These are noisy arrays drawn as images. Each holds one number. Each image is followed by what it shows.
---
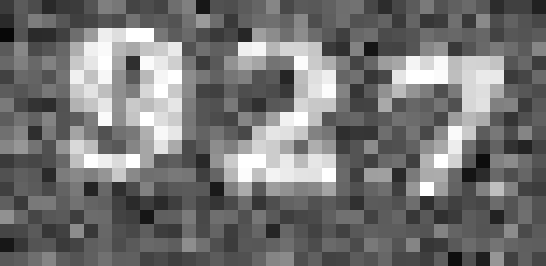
927
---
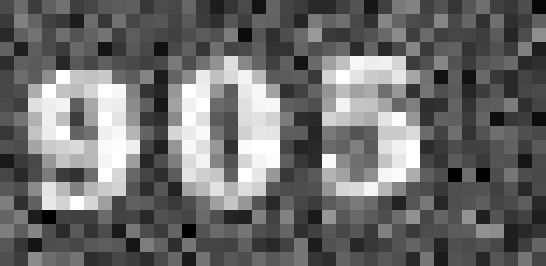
905
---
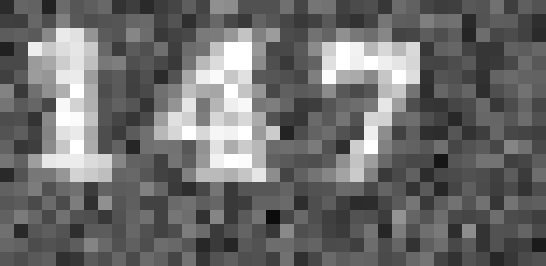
147
